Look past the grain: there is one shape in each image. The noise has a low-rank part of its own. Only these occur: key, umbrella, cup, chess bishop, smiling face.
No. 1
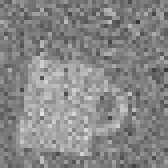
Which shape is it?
cup
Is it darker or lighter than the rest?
lighter
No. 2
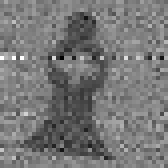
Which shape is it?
chess bishop
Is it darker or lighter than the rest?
darker
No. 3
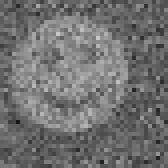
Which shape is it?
smiling face
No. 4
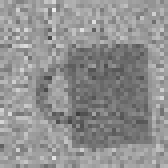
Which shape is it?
cup
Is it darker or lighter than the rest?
darker
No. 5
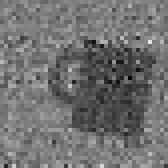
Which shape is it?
cup
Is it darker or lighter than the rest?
darker
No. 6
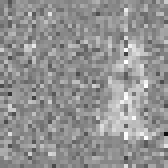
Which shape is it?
chess bishop
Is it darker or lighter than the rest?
lighter
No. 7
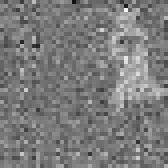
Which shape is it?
chess bishop
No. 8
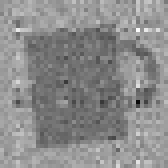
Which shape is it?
cup
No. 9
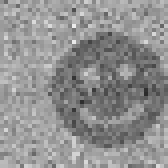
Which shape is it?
smiling face
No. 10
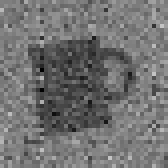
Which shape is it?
cup
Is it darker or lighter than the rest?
darker
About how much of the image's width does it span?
two thirds
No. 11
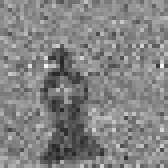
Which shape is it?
chess bishop
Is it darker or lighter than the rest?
darker
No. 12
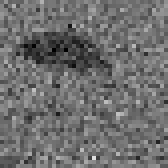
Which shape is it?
umbrella
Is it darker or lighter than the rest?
darker
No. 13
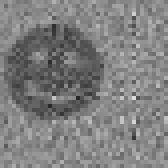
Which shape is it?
smiling face
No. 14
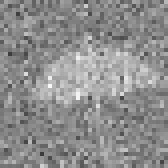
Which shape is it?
umbrella
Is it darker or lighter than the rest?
lighter
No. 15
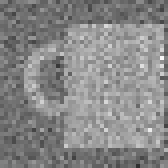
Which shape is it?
cup
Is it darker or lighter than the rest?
lighter
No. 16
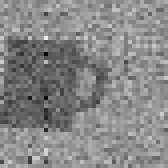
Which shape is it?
cup
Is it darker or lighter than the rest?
darker
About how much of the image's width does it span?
two thirds
